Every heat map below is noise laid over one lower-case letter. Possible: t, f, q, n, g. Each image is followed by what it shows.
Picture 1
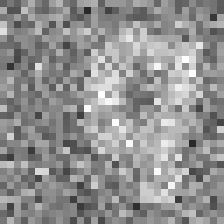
q
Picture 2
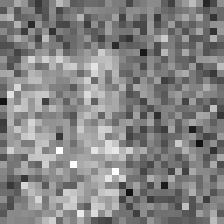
g
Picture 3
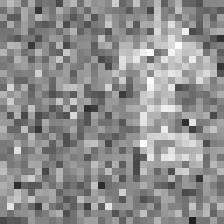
t
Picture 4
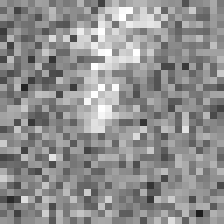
f
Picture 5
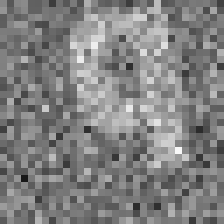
q
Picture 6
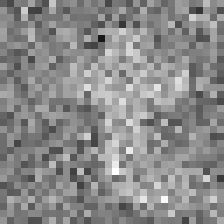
t
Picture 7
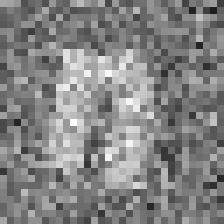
n
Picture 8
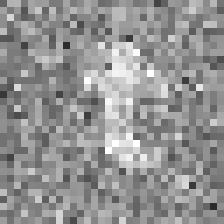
t
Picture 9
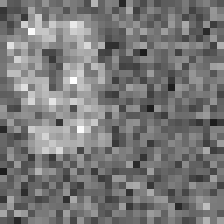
g
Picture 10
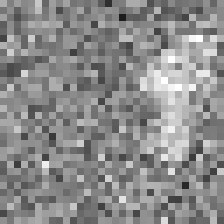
f
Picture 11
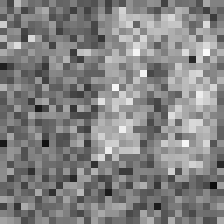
n
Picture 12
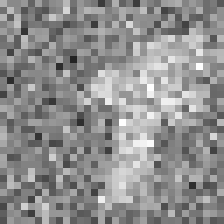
f
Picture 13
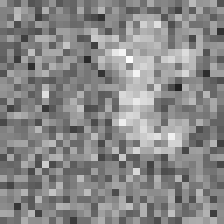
t
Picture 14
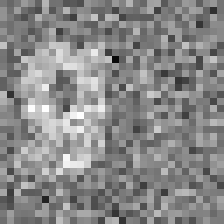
g
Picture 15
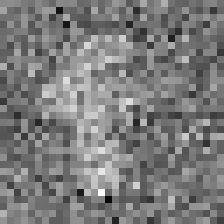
f
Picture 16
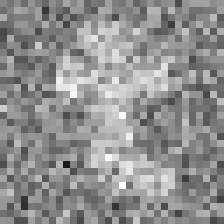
t
